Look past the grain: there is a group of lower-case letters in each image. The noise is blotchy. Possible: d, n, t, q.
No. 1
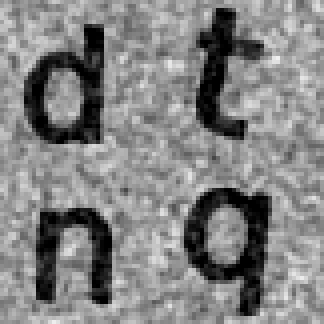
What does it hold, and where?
top left: d; top right: t; bottom left: n; bottom right: q
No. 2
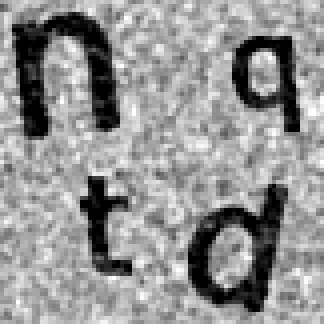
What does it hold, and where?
top left: n; top right: q; bottom left: t; bottom right: d
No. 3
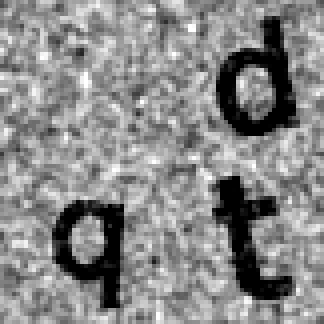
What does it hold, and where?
top right: d; bottom left: q; bottom right: t
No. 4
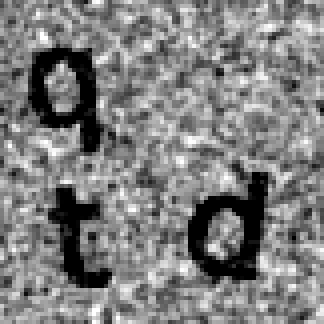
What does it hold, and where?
top left: q; bottom left: t; bottom right: d
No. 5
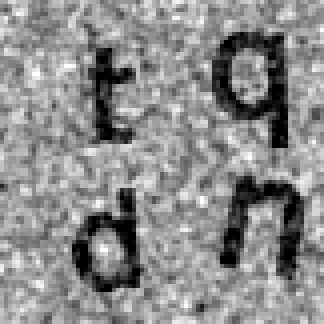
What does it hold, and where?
top left: t; top right: q; bottom left: d; bottom right: n
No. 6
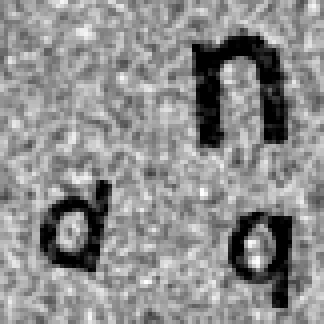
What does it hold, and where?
top right: n; bottom left: d; bottom right: q
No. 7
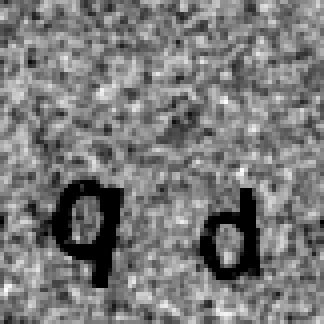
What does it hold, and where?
bottom left: q; bottom right: d
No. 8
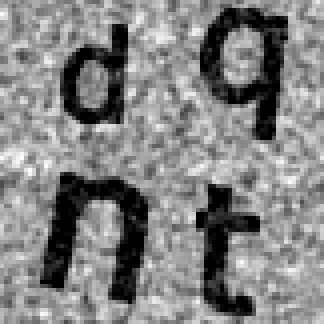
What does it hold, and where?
top left: d; top right: q; bottom left: n; bottom right: t
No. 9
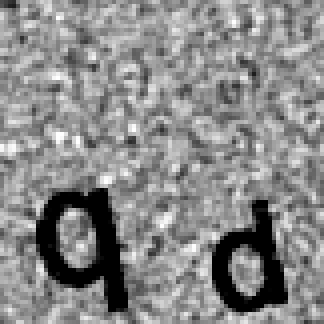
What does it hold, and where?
bottom left: q; bottom right: d
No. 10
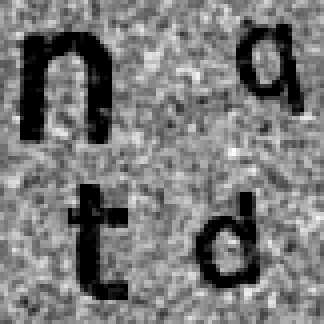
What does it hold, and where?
top left: n; top right: q; bottom left: t; bottom right: d
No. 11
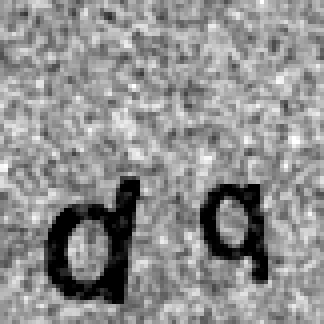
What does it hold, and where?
bottom left: d; bottom right: q
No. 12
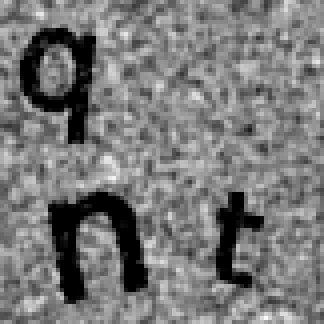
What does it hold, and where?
top left: q; bottom left: n; bottom right: t
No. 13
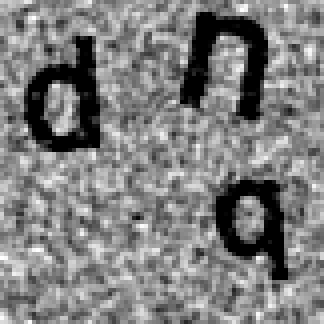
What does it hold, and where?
top left: d; top right: n; bottom right: q
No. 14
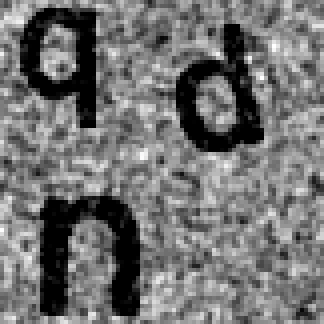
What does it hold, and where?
top left: q; top right: d; bottom left: n
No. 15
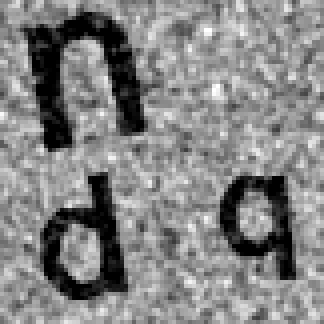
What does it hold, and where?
top left: n; bottom left: d; bottom right: q
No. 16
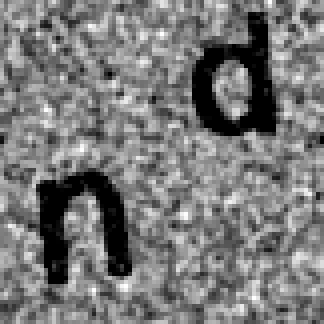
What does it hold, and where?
top right: d; bottom left: n
